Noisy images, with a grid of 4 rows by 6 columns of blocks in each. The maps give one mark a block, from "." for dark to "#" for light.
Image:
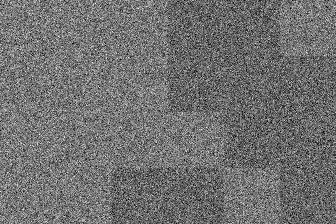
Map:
# # # . . #
# # # . . .
# # # # . .
# # . . # .
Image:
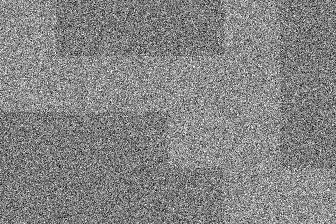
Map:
# . . . # .
# # # # # .
. . . # # .
. . . . # #
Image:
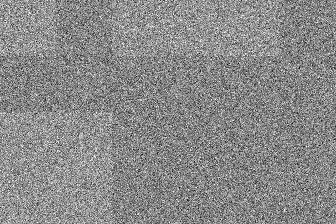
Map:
# . # # # .
. . . . . .
# # . . . .
# # . . . .
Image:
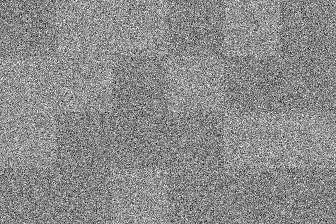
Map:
. # # . # .
# # . # . .
# . . . # #
. . # . . .
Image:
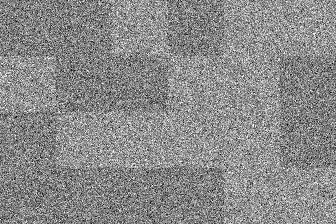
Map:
. . # . # #
# . . # # .
. # # # # .
. . . . # #
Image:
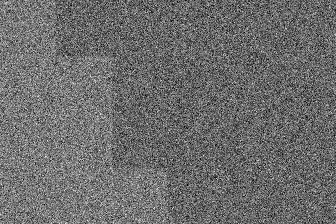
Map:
# . . . . .
# # . . . .
# # . . . .
# # # . . .
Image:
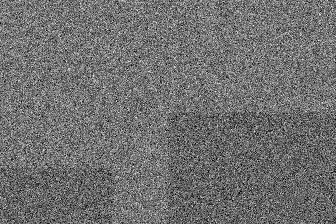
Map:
# # # # # #
# # # # # #
# # # . . .
. . # . . .
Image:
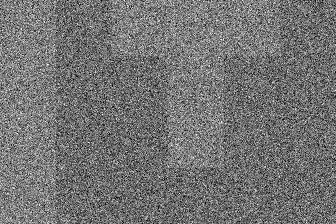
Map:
# . # # # .
# . . # . .
# . . # . .
# . . . . .
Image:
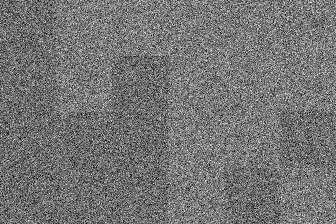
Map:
. # # # # #
. # . # # #
. . . # # .
. . . # . #
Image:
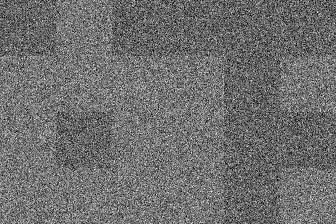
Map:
. # . . . .
# # # # . #
# . # # . .
# # # # . #
